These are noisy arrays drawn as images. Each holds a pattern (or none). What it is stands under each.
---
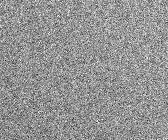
a smooth slope
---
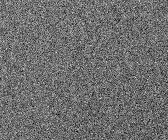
a smooth slope
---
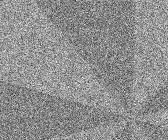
spokes from one point
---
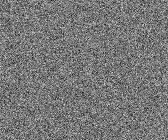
only noise
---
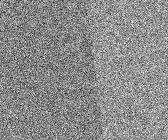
a sharp edge
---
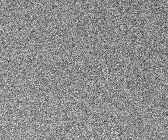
a smooth slope
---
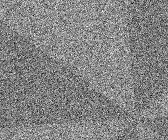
spokes from one point
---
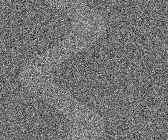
a wavy band
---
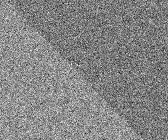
a sharp edge
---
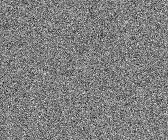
only noise
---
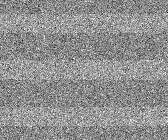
horizontal stripes
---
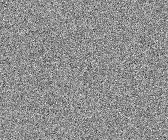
only noise
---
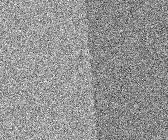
a sharp edge
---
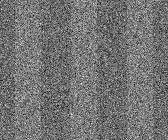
vertical stripes
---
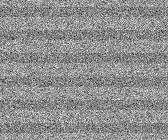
horizontal stripes
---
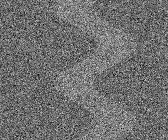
a wavy band
